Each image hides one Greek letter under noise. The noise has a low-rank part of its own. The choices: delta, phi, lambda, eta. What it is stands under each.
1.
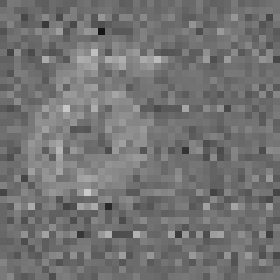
light delta
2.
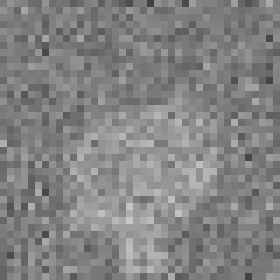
light phi
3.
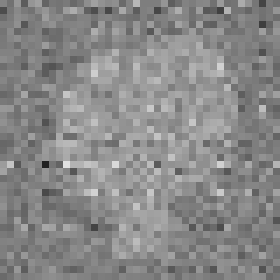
light phi
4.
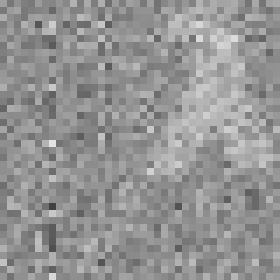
light lambda
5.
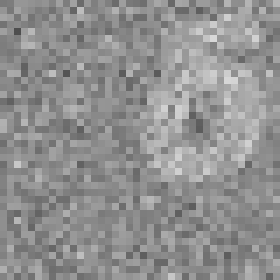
light delta
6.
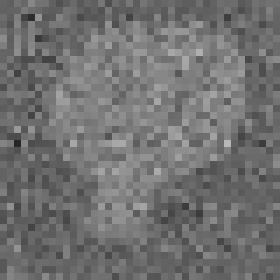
light phi
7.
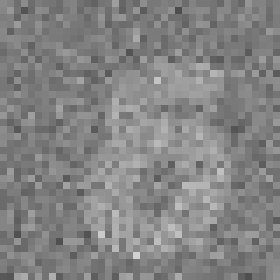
light delta
